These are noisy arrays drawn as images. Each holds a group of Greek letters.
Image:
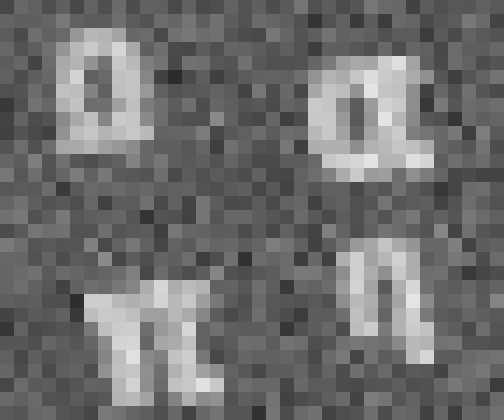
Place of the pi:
bottom left
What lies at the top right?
alpha
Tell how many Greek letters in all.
4
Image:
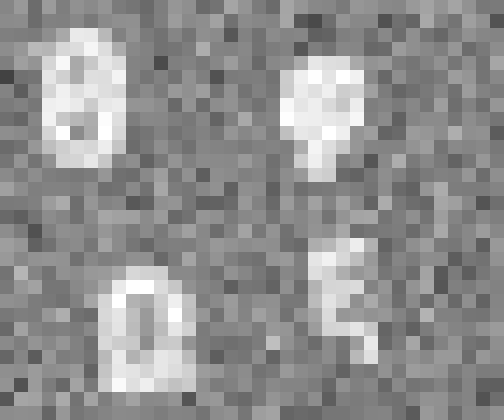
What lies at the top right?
phi
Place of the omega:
bottom left
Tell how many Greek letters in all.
4
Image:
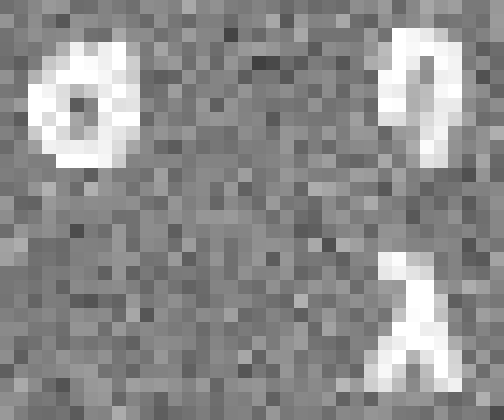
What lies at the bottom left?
nothing
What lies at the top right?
eta
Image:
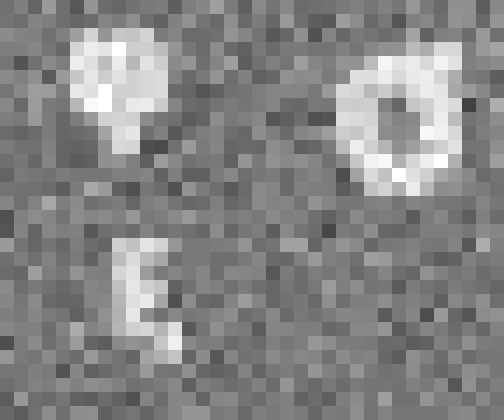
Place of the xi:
bottom left
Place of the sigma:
top right
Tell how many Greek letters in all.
3
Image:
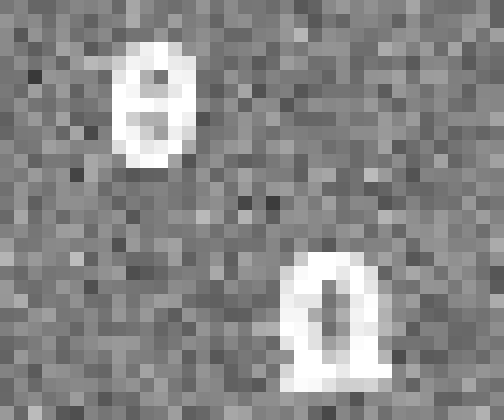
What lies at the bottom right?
omega
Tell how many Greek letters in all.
2
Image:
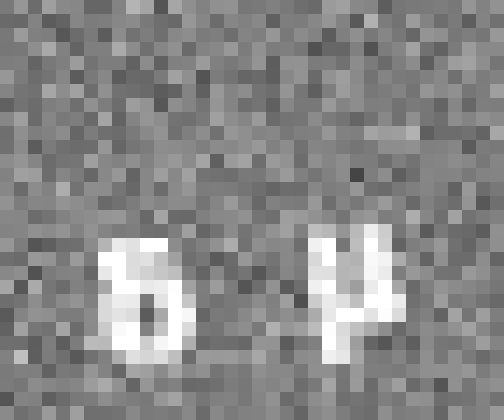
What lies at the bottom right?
mu
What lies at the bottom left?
delta
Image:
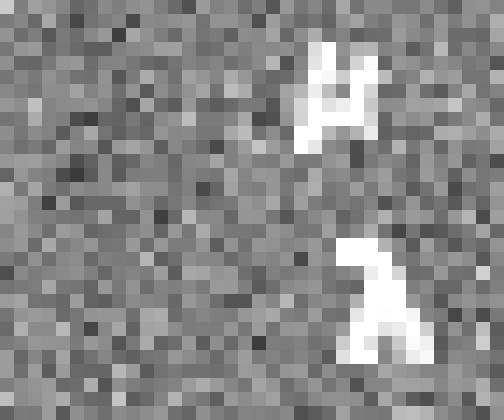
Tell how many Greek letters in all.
2
